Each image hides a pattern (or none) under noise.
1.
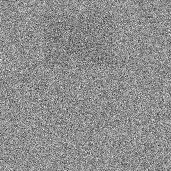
one block
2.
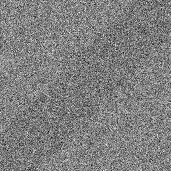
a diagonal band
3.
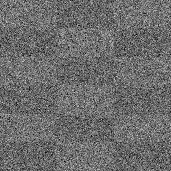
a checkerboard
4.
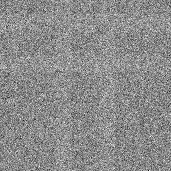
bands of rows crossing bands of columns
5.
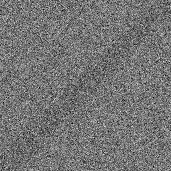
a diagonal band
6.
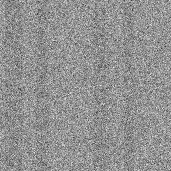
bands of columns
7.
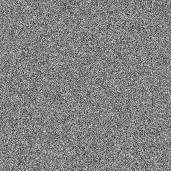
only noise
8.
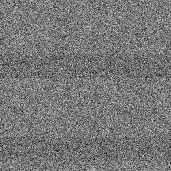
bands of rows
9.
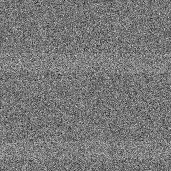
bands of rows
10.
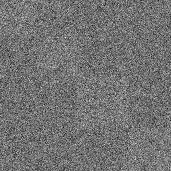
blocks along the diagonal
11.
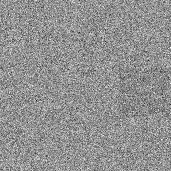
one block
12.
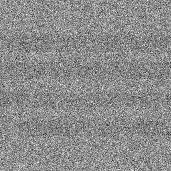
bands of rows
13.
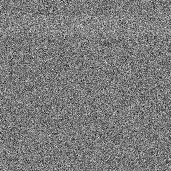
one band of rows
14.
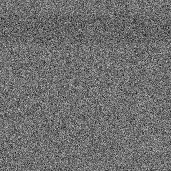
one band of rows
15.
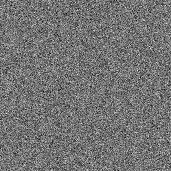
only noise
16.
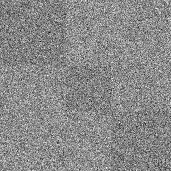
blocks along the diagonal
